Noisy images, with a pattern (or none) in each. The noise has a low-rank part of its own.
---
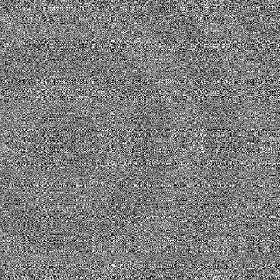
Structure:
rings round one point
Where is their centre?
middle left
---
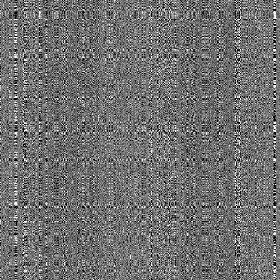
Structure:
vertical stripes
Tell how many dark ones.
2
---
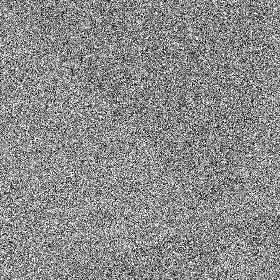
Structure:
spokes from one point
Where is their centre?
bottom right
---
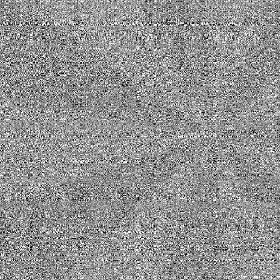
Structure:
spokes from one point
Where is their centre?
middle right
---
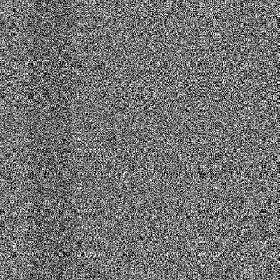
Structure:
one vertical stripe
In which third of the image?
left
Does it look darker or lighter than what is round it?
darker
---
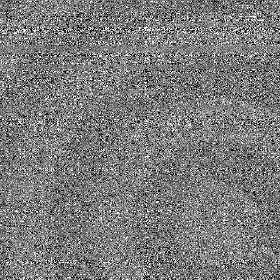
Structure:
rings round one point
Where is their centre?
bottom right
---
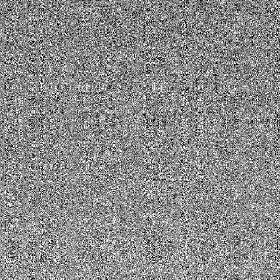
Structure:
a smooth slope
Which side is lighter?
bottom
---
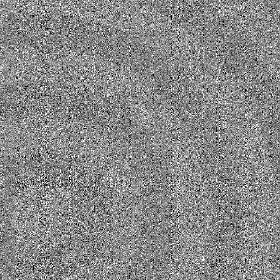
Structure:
rings round one point
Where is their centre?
bottom left
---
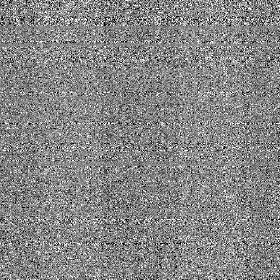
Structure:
vertical stripes
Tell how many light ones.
2
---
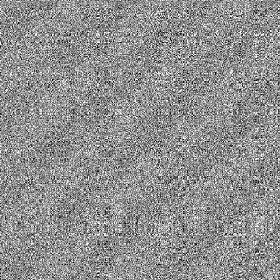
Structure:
diagonal stripes
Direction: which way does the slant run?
bottom left to top right
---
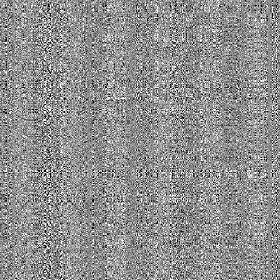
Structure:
vertical stripes
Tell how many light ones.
6
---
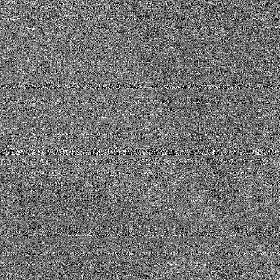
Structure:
spokes from one point
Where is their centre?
bottom right
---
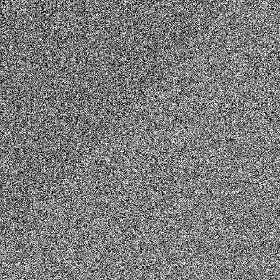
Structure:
a sharp edge
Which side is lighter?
bottom right
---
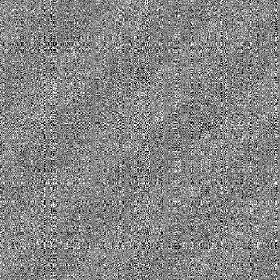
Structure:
diagonal stripes
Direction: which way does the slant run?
bottom left to top right
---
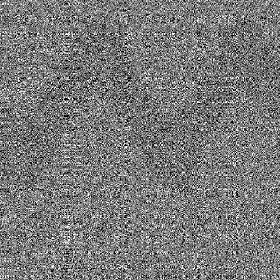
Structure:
a wavy band
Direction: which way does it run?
left to right
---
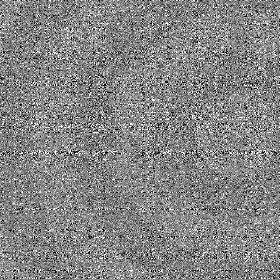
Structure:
rings round one point
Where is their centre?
middle right
